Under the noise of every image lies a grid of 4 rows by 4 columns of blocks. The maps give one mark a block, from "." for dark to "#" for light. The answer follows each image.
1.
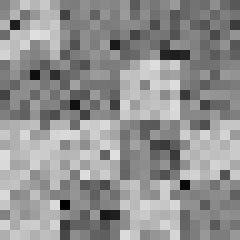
# . . .
. . # .
# # . #
# . # .
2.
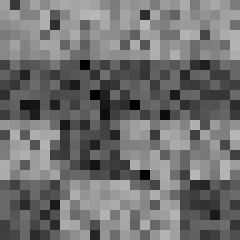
# # # #
. . . .
# . # #
. # # .
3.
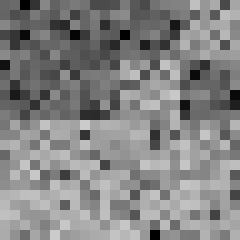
. . . #
. . # .
# # # #
# # # #
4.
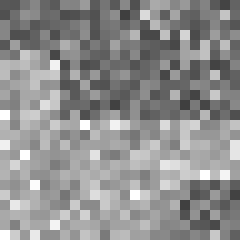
. . . .
# . . .
# # # #
# # # .
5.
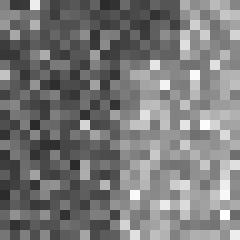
. . . #
. . # #
. . # #
. . # #
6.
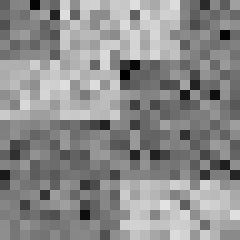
. # # .
# # . .
. . . .
. . # #
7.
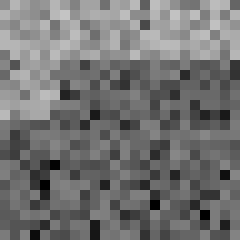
# # # #
# . . .
. . . .
. . . .
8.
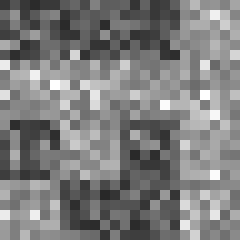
. . . #
# # # #
. # . #
# . . #
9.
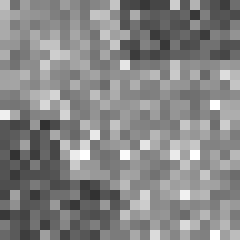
# # . .
# # # #
. # # #
. . # #
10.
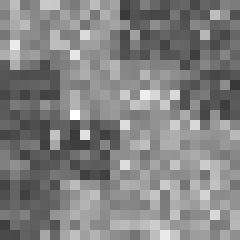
# # . .
. # # .
. . # #
. # # #
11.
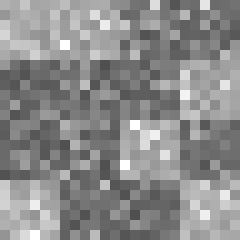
# # . .
. . . #
. . # .
# . . #
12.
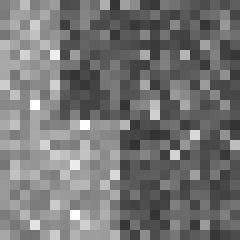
# . . .
# . . .
# # . .
# # . .
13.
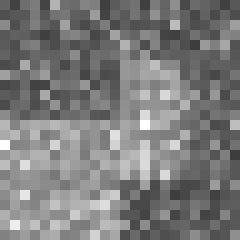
. . . .
. . # .
# # # .
# # . .
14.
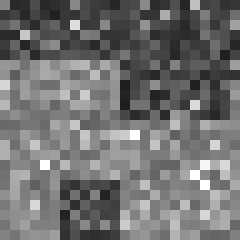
. . . .
# # . .
# # # #
# . # #
